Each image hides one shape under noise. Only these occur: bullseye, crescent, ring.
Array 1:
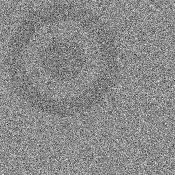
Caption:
dark bullseye
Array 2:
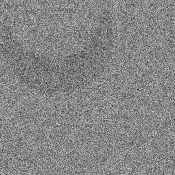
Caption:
dark crescent
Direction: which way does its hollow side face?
up
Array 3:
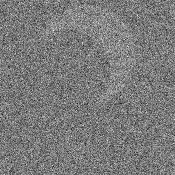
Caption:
light crescent
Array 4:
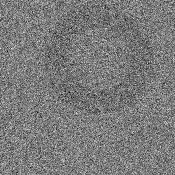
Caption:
dark ring
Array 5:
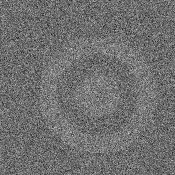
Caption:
light bullseye
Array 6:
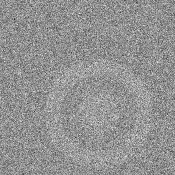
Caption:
light bullseye
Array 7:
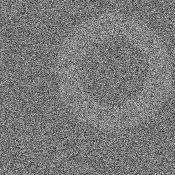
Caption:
light ring
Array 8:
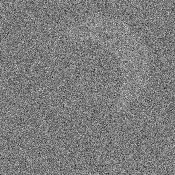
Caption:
light crescent
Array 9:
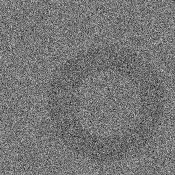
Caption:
dark ring
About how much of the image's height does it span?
two thirds
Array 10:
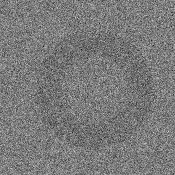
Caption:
dark ring
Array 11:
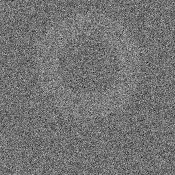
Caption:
light ring
